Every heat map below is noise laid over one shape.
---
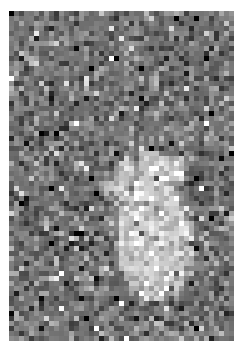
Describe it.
light footprint
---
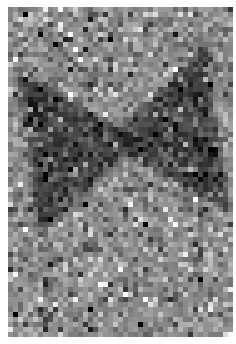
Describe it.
dark bow tie
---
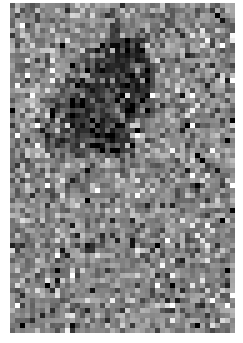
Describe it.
dark chess knight
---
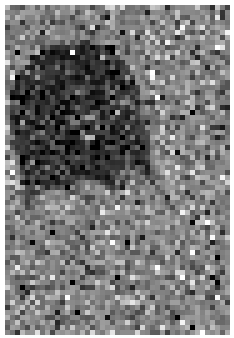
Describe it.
dark ghost
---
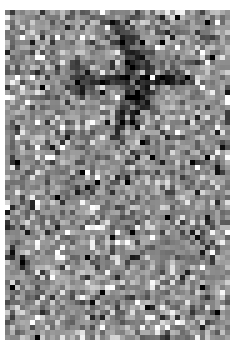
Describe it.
dark airplane
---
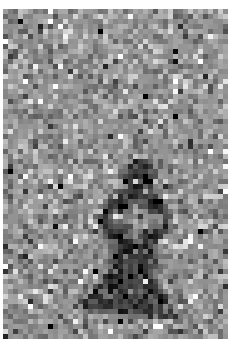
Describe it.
dark chess bishop
